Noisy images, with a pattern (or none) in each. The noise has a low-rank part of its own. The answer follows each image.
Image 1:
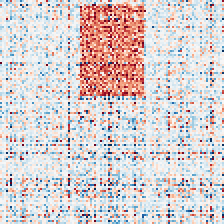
one block
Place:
top middle
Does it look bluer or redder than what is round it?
redder
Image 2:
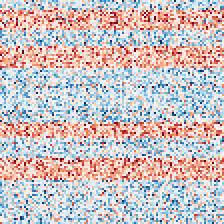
bands of rows
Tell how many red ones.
4
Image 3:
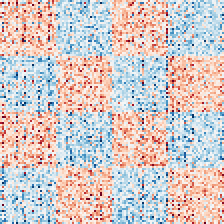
a checkerboard
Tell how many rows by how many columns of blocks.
4 by 4
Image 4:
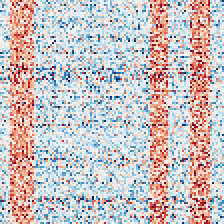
bands of columns
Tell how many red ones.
3
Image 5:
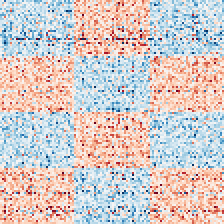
a checkerboard
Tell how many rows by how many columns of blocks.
4 by 3
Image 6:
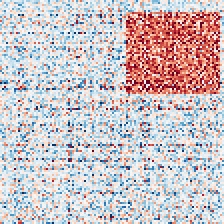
one block
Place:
top right
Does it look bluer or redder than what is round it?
redder
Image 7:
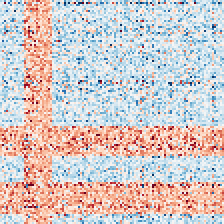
bands of rows crossing bands of columns
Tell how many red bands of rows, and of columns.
2 and 1
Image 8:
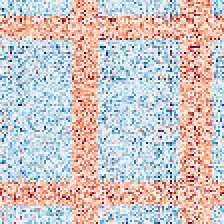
bands of rows crossing bands of columns
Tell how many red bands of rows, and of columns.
2 and 2
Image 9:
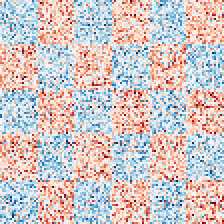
a checkerboard
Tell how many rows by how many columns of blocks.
5 by 6
